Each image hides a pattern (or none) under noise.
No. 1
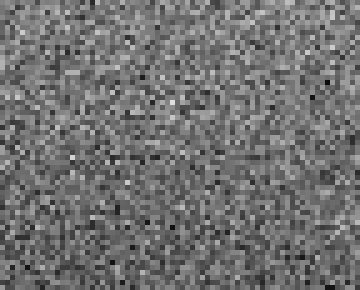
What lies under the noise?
a smooth slope
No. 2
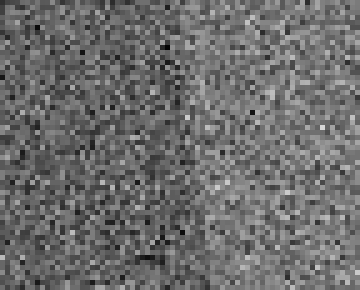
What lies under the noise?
a sharp edge
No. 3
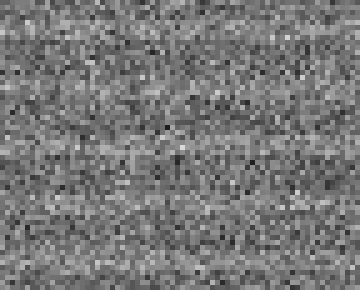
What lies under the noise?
horizontal stripes
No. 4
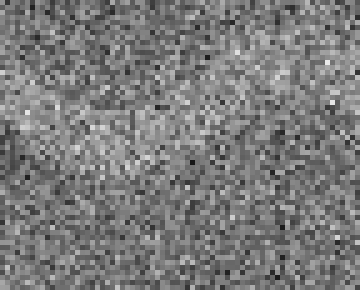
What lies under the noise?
a wavy band
